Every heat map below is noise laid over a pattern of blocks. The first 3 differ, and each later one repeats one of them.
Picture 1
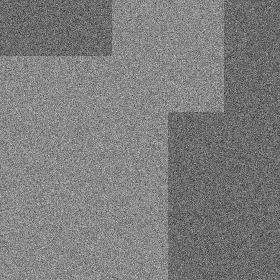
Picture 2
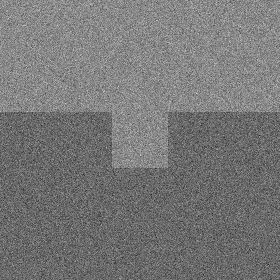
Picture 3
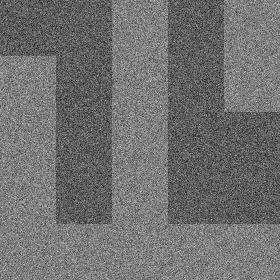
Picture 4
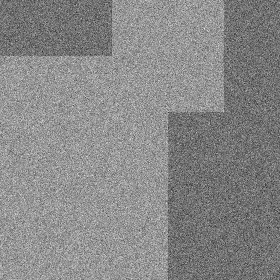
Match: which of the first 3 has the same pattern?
1
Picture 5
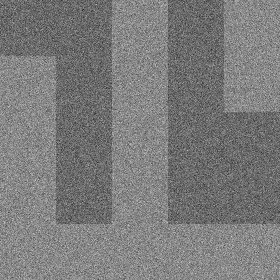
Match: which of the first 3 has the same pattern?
3
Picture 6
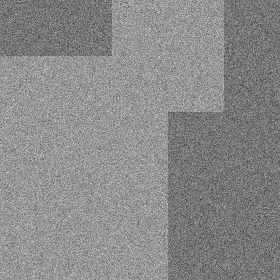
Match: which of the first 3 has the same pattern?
1
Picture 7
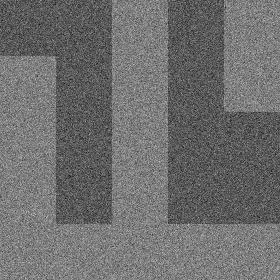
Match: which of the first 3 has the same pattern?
3
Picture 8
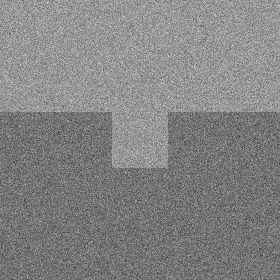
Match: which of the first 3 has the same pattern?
2
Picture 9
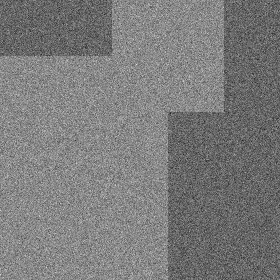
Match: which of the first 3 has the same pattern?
1
